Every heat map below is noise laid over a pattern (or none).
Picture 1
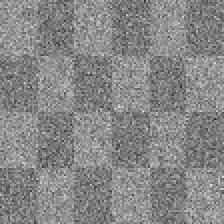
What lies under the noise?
a checkerboard
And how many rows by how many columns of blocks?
4 by 6
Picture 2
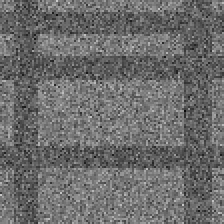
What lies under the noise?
bands of rows crossing bands of columns
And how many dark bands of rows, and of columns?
3 and 2
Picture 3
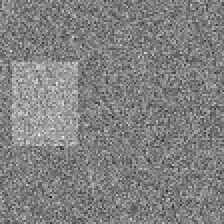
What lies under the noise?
one block
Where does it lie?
middle left
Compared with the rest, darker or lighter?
lighter
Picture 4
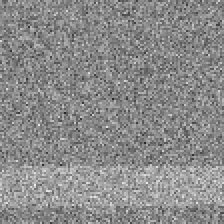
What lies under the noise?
one band of rows
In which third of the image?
bottom
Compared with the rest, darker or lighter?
lighter
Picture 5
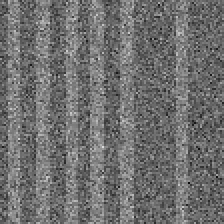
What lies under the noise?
bands of columns
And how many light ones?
6
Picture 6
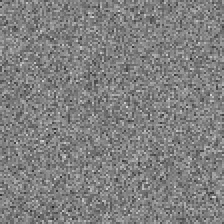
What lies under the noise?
only noise
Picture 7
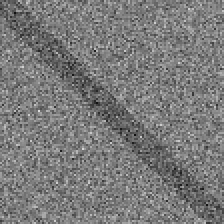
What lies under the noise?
a diagonal band
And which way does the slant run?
top left to bottom right
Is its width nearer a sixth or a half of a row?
a sixth
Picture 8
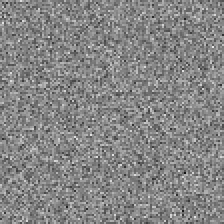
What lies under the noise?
only noise
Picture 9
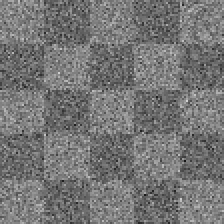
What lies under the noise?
a checkerboard
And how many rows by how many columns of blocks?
5 by 5
